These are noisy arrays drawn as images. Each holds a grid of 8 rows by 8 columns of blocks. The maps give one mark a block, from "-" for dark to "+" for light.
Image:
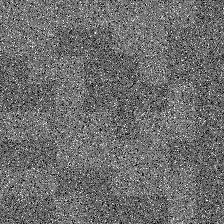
+ + + + + + + -
+ + - - + + - -
- + + - - + - -
- - + - - - + -
+ + + + - + + -
- - + + + + - -
+ + - - + + + -
- - + - - - + -
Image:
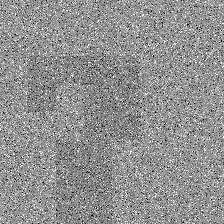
+ + + + + + + +
+ + + + + + + +
+ - - - - + + +
+ - + - - + + +
+ + + - - + + +
+ + - - + + + +
+ + - - + + + +
+ + - - + + + +
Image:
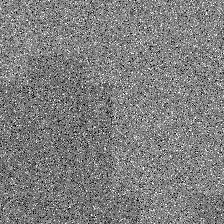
+ + + + + + + +
+ + + + + + + +
+ - - + + + + +
- - - - + + + +
- - - - + + + +
- - - - + + + +
- - - - + + + +
- - - - - + + -
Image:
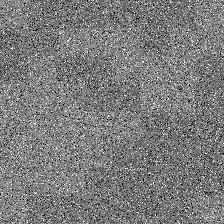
+ - - - - - - +
- - + + + - + +
- + - - + + + -
+ + + - - + + -
+ + + + + - - -
+ + + + - - - -
+ + + - - - - -
+ - - - - - - +
